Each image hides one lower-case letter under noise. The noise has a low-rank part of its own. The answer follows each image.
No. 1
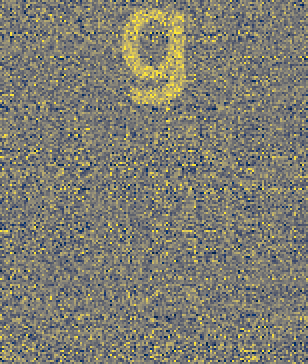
g
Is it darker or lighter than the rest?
lighter
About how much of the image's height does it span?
a quarter
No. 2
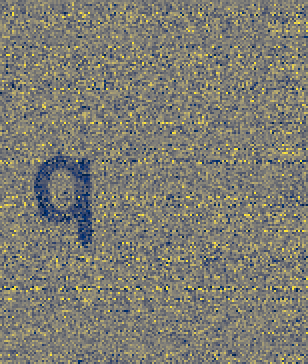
q
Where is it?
middle left
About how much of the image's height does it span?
a quarter
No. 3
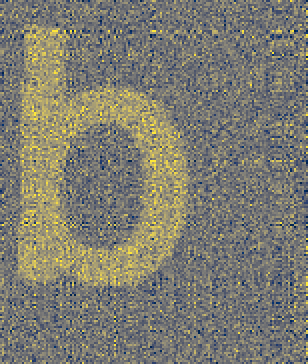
b
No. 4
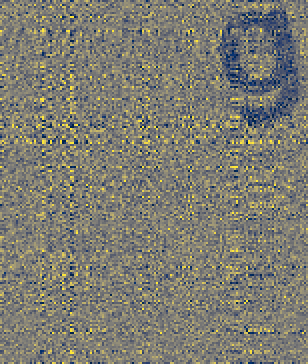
g
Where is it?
top right
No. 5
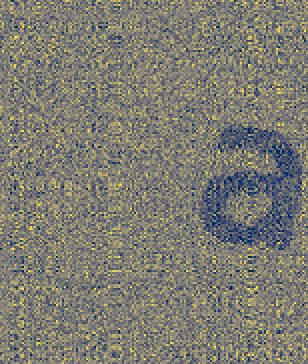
a
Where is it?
middle right
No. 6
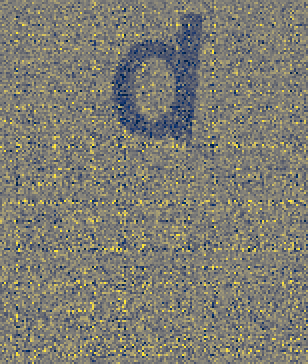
d
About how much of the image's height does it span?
a third
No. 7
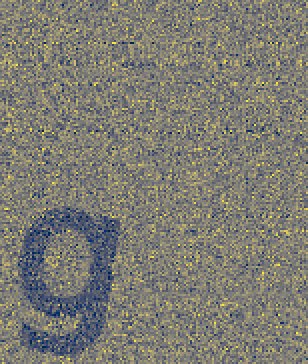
g
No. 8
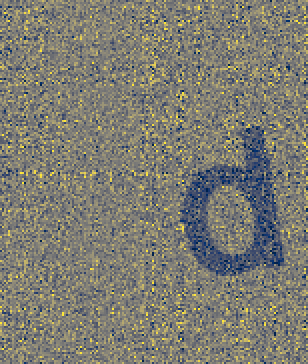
d
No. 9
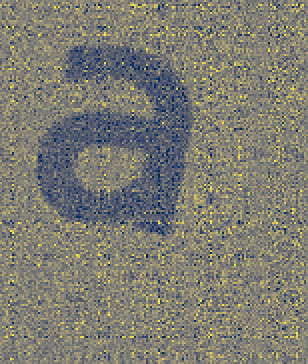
a
